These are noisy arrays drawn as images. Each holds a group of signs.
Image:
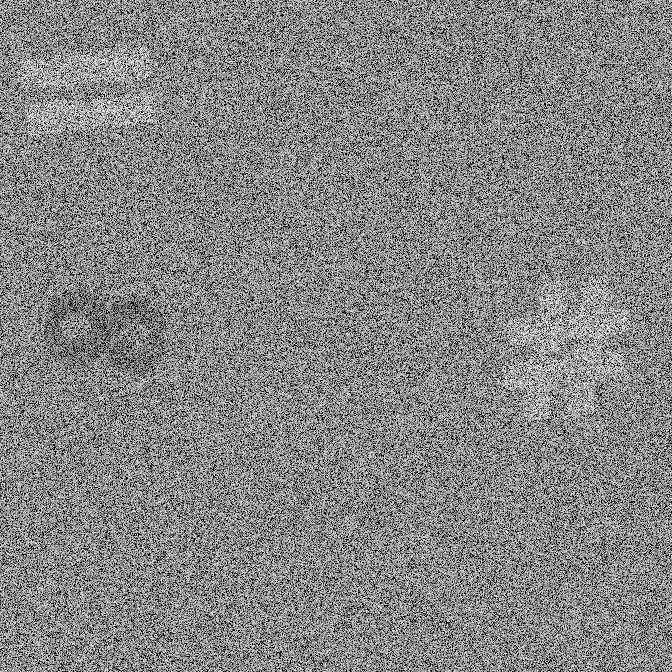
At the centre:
nothing
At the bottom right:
nothing
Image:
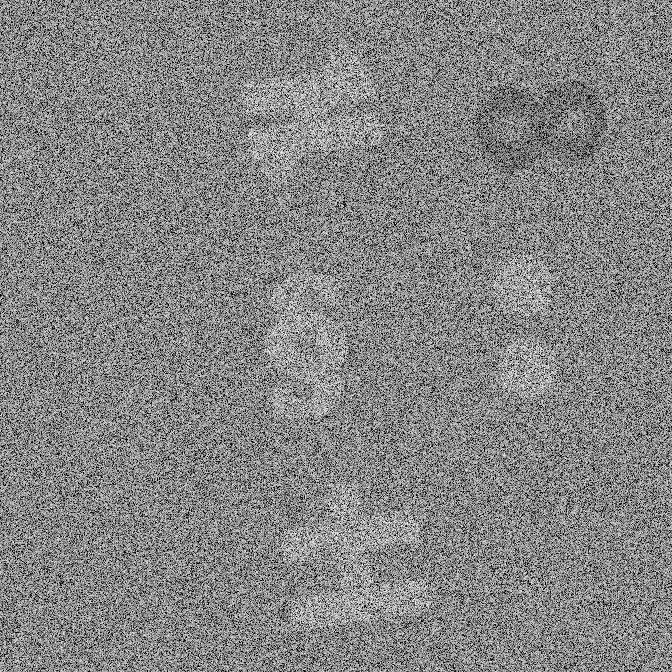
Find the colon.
middle right
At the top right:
infinity sign
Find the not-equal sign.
top middle
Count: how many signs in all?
5
